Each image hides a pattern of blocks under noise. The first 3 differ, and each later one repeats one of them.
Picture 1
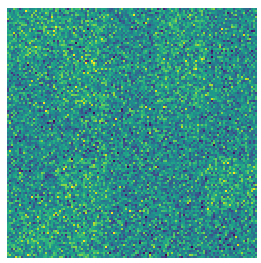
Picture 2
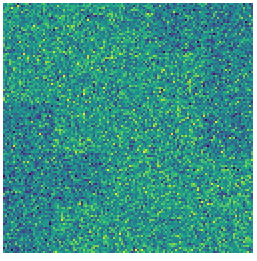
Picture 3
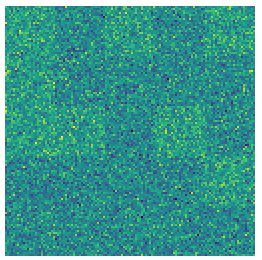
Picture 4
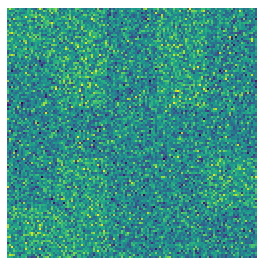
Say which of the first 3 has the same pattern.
1
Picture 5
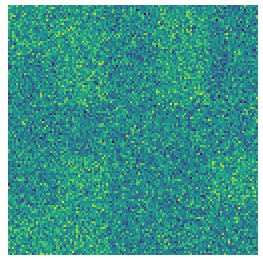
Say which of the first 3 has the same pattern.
1
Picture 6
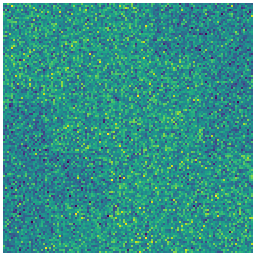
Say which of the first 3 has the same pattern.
2
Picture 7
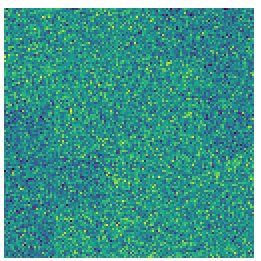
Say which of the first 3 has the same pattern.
2
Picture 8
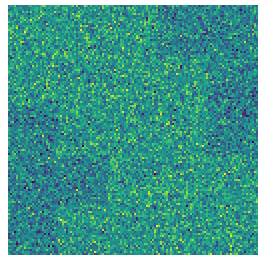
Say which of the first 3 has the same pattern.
2
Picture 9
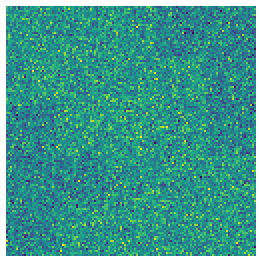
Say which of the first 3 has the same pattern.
2
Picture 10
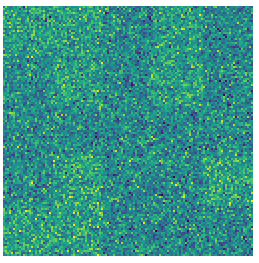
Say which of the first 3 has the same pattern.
1
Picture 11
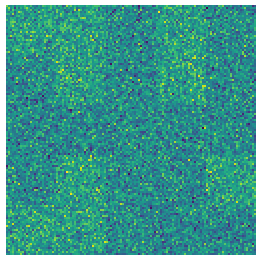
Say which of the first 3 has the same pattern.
1
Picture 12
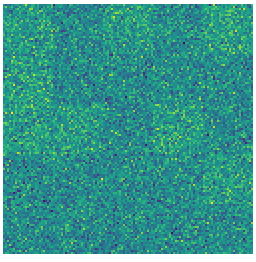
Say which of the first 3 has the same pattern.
3
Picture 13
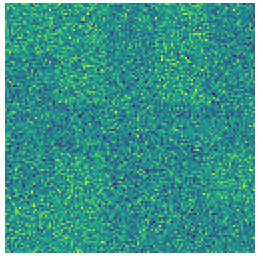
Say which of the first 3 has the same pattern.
1
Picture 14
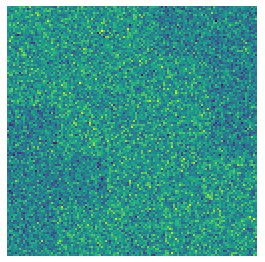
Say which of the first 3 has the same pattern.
2
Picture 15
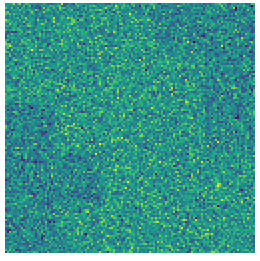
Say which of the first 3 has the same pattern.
2
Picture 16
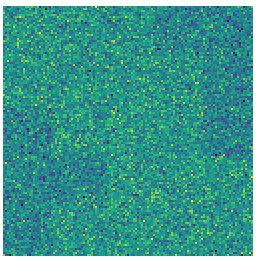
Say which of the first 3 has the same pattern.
2
